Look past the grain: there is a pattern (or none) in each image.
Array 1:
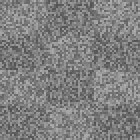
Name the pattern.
a checkerboard
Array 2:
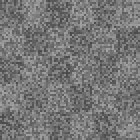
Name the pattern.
a checkerboard
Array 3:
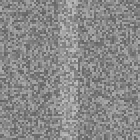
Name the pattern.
one band of columns
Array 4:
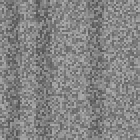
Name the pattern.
bands of columns
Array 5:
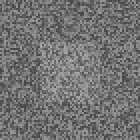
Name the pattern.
one block
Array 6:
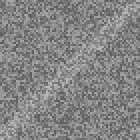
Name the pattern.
a diagonal band
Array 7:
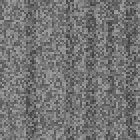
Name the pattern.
bands of columns
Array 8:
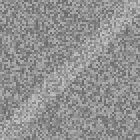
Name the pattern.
a diagonal band
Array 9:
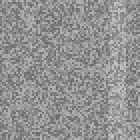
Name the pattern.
one band of columns
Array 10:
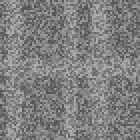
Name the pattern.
bands of rows crossing bands of columns
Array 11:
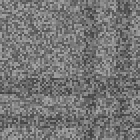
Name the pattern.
bands of rows crossing bands of columns
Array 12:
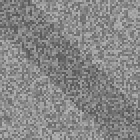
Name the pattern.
a diagonal band
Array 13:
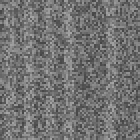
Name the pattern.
bands of columns
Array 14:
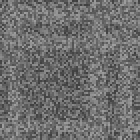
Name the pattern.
bands of rows crossing bands of columns
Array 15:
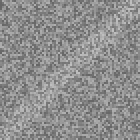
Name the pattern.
a diagonal band
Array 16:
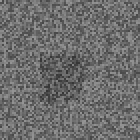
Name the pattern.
one block
